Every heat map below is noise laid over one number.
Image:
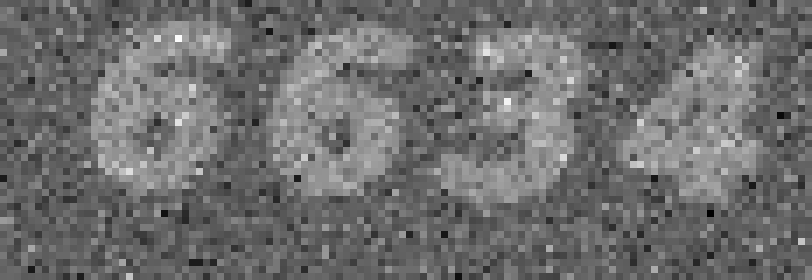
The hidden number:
6634
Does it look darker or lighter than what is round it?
lighter
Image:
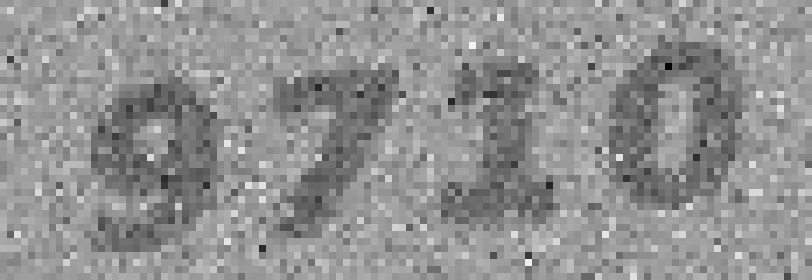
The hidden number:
9710
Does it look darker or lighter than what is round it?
darker
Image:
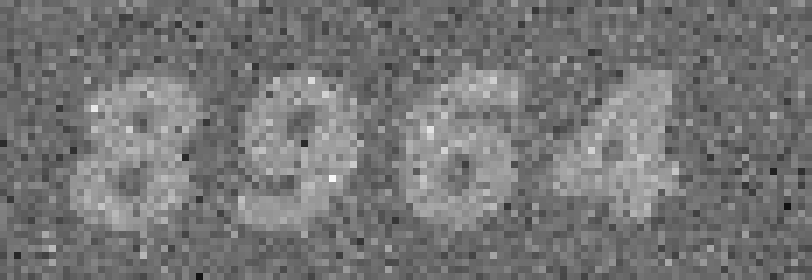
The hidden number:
8964
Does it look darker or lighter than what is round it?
lighter
